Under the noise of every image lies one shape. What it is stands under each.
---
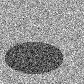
ellipse
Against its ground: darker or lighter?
darker
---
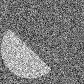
half disc
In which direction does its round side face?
down and left
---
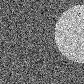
half disc
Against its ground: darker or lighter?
lighter
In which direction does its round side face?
left
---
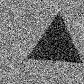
triangle
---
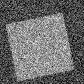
square
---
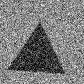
triangle
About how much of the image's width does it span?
two thirds
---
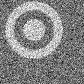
bullseye
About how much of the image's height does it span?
two thirds
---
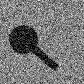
lollipop
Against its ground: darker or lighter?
darker
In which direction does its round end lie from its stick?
up and left
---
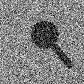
lollipop
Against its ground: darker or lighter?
darker
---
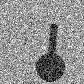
lollipop
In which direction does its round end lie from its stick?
down
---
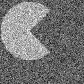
disc with a wedge cut out
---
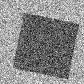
square
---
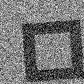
square frame
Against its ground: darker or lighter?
darker
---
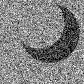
crescent
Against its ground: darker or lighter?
darker
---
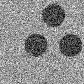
three dots
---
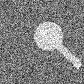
lollipop
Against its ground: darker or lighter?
lighter
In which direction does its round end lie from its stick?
up and left
